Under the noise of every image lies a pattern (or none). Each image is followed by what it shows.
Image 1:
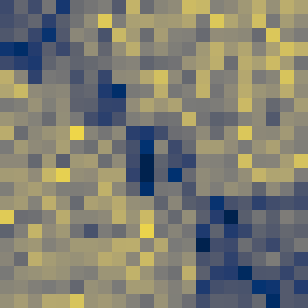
blocks along the diagonal
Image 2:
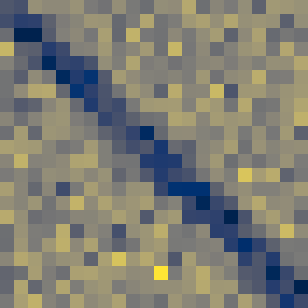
a diagonal band
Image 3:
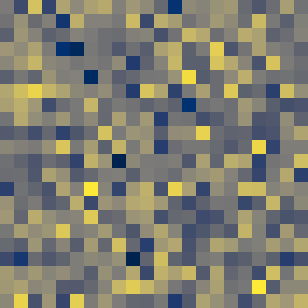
only noise
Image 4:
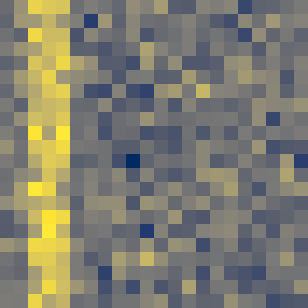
one band of columns
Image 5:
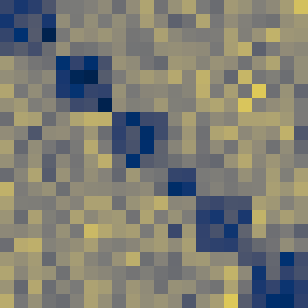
blocks along the diagonal
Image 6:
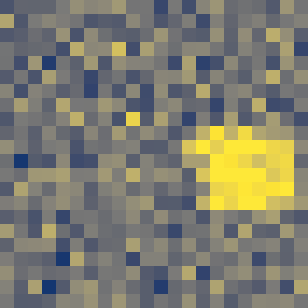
one block
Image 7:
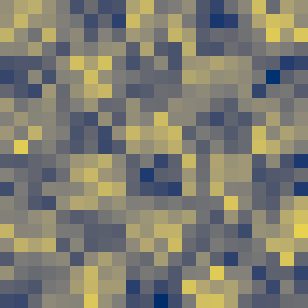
a checkerboard
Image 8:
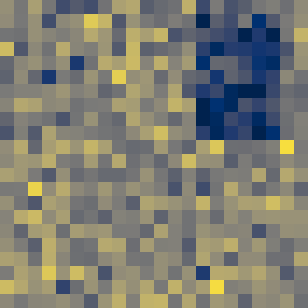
one block
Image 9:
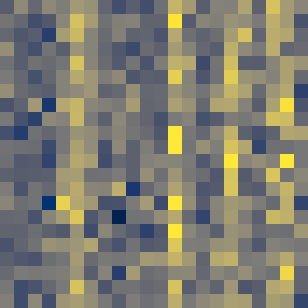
bands of columns
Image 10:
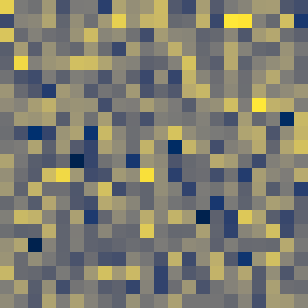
only noise
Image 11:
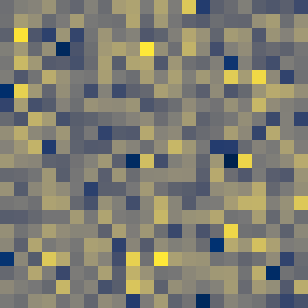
only noise
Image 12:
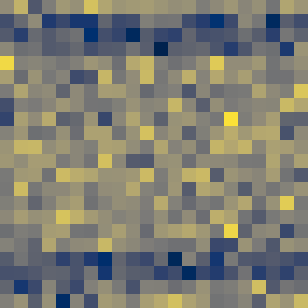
bands of rows
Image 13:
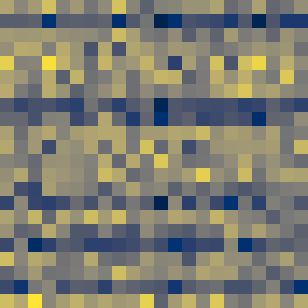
bands of rows
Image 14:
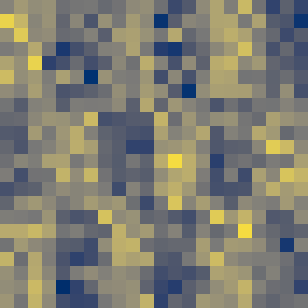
a checkerboard
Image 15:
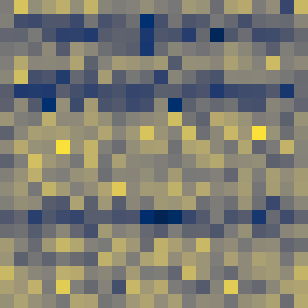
bands of rows
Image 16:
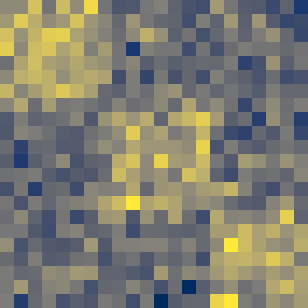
blocks along the diagonal
